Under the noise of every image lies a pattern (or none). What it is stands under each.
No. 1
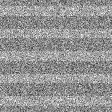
horizontal stripes
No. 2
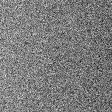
a smooth slope
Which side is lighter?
left
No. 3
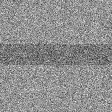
one horizontal stripe
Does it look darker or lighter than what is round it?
darker
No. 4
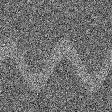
a wavy band
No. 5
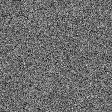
only noise
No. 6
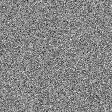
only noise
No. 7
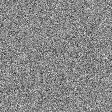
only noise
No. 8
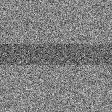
one horizontal stripe
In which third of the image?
middle
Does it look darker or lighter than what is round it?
darker
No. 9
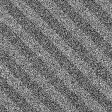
diagonal stripes
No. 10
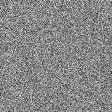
only noise
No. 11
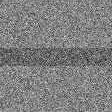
one horizontal stripe
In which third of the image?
middle
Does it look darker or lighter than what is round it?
darker
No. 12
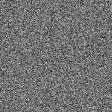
only noise
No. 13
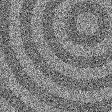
rings round one point
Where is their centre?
top right
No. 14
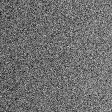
a smooth slope
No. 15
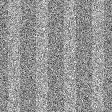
vertical stripes
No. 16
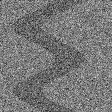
a wavy band
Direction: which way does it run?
top to bottom
